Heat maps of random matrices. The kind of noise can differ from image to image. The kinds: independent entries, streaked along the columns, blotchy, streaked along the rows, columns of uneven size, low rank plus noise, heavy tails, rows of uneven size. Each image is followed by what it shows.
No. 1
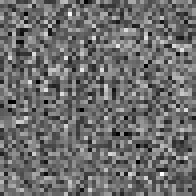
low rank plus noise
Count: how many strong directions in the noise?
five to eight
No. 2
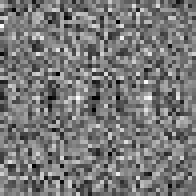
low rank plus noise
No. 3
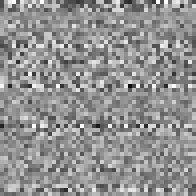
rows of uneven size
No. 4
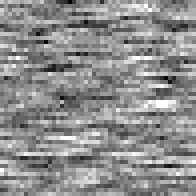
streaked along the rows
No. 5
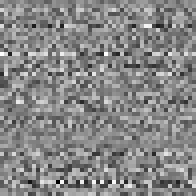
rows of uneven size
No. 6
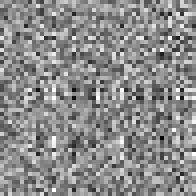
low rank plus noise
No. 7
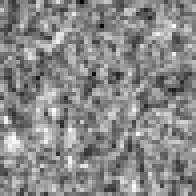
blotchy
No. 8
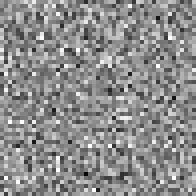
low rank plus noise
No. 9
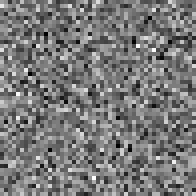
independent entries
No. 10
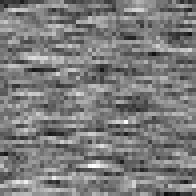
streaked along the rows
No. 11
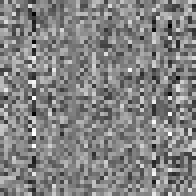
columns of uneven size
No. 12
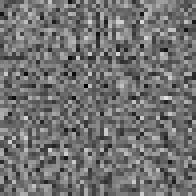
low rank plus noise
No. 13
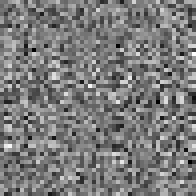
low rank plus noise
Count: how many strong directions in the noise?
one
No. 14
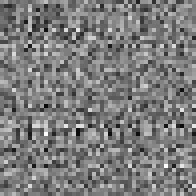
low rank plus noise
